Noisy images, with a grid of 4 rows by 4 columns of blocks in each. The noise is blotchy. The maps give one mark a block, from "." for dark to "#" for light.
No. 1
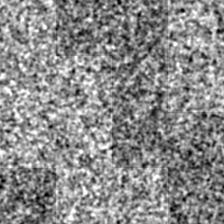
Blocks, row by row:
#..#
##.#
##..
.##.
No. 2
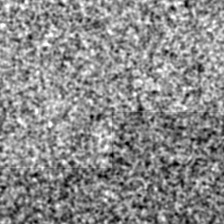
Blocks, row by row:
####
####
##..
....
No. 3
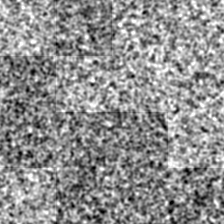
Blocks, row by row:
#.##
.###
...#
#...
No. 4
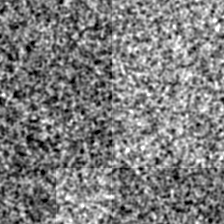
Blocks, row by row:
..##
..##
..##
.#..
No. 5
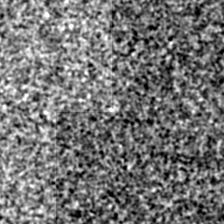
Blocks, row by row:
##..
##..
#...
#...
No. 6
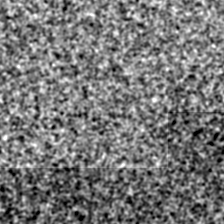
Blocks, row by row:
####
####
###.
....
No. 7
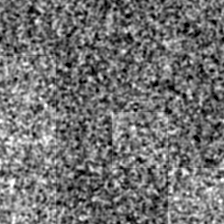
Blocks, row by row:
....
#...
#.#.
#..#
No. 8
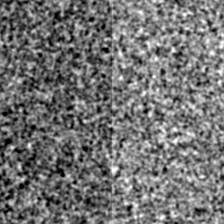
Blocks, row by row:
..##
..##
..##
..##
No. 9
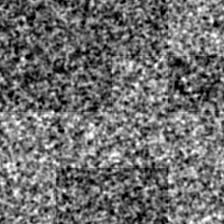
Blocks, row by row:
...#
..#.
####
#..#
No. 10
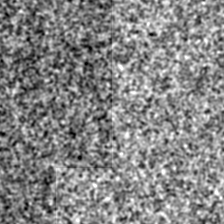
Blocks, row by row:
..##
..##
..##
.###
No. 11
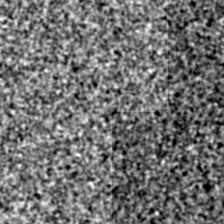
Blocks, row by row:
###.
###.
##..
##..
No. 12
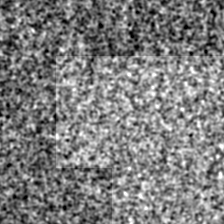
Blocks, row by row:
....
.###
.###
..##
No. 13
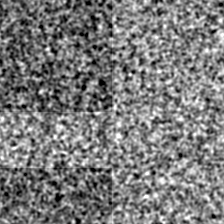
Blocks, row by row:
..##
..##
####
..##
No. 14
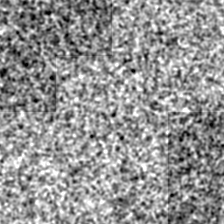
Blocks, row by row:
..##
.###
###.
###.
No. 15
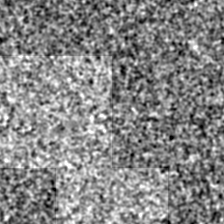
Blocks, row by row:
....
##..
##..
.##.
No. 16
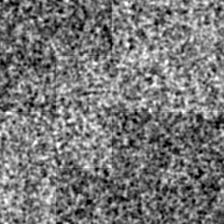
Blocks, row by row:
..##
.###
##..
#...
